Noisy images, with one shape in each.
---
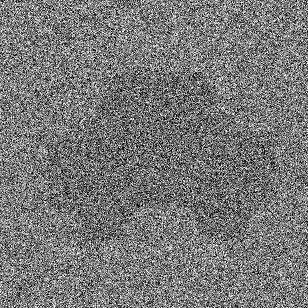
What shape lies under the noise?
car
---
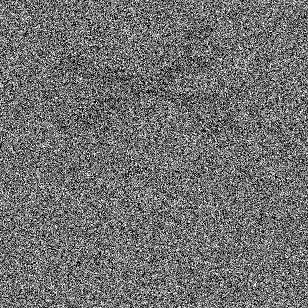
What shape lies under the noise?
pair of scissors
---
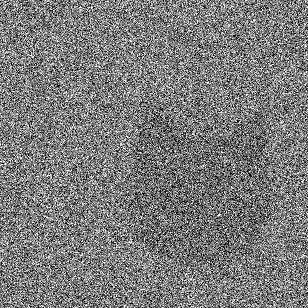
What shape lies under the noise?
cat's head
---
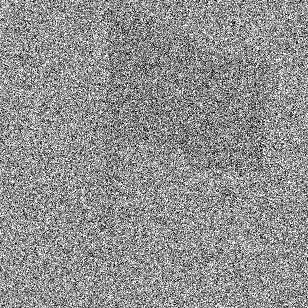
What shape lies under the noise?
flag
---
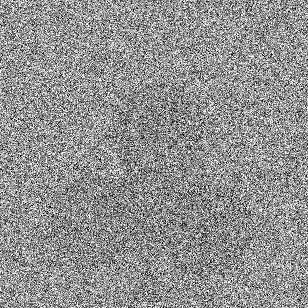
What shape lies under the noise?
club
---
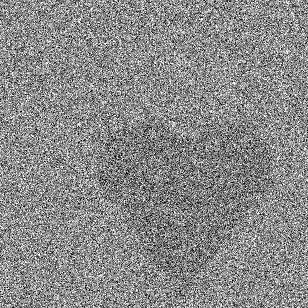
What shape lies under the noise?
heart
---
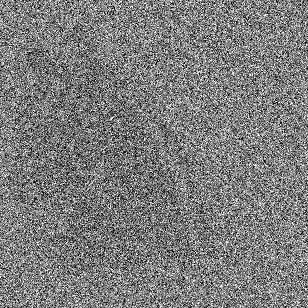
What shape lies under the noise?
chess knight
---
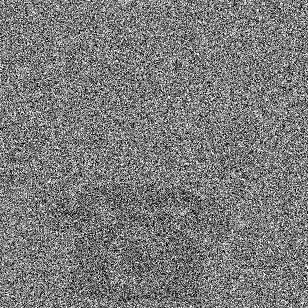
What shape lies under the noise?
telephone
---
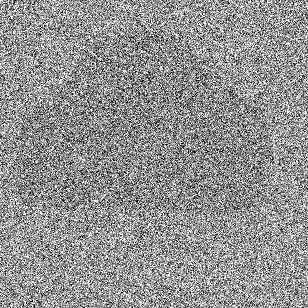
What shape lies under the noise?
cloud
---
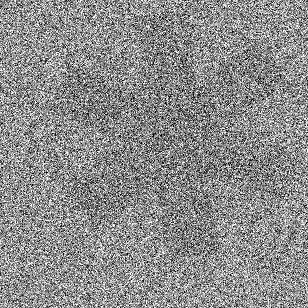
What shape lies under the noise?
asterisk
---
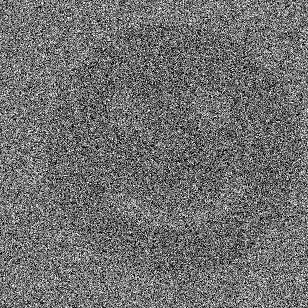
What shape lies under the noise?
smiling face
